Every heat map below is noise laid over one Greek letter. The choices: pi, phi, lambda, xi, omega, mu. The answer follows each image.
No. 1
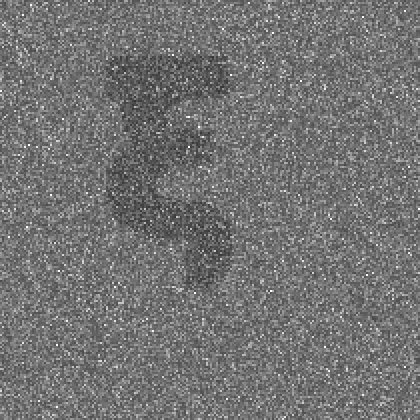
xi
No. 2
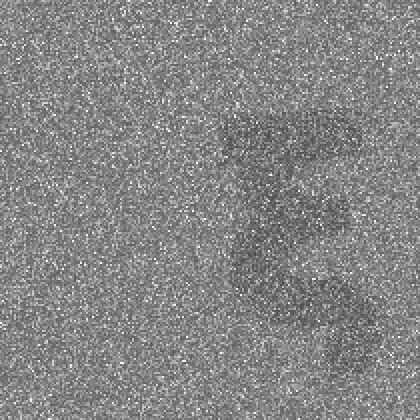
xi
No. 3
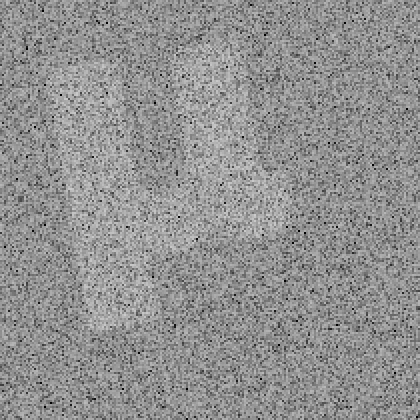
mu
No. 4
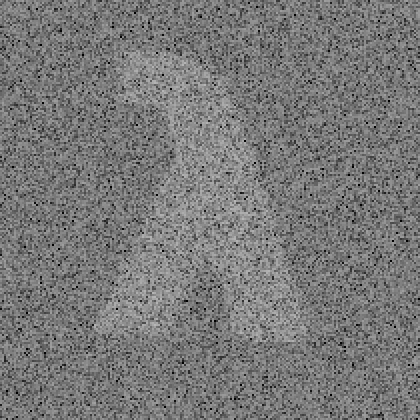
lambda
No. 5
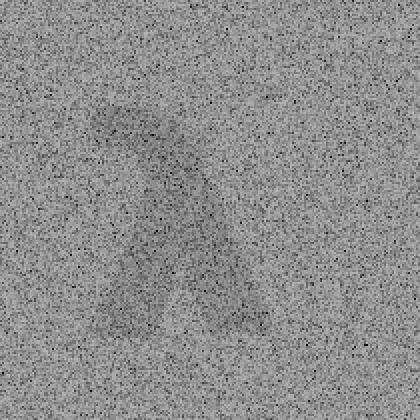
lambda
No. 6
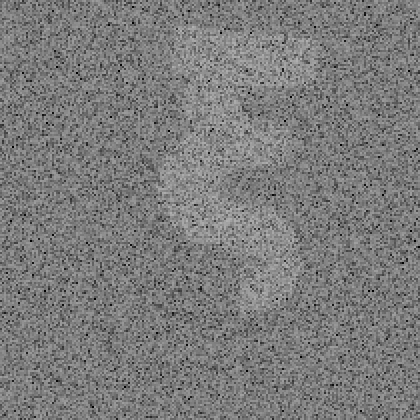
xi
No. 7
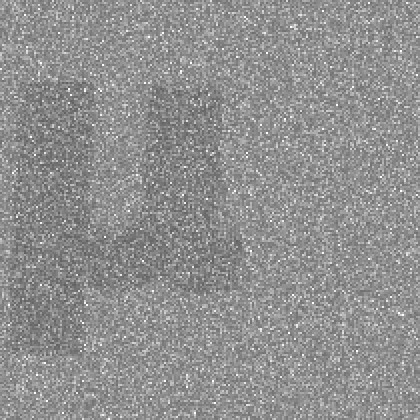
mu
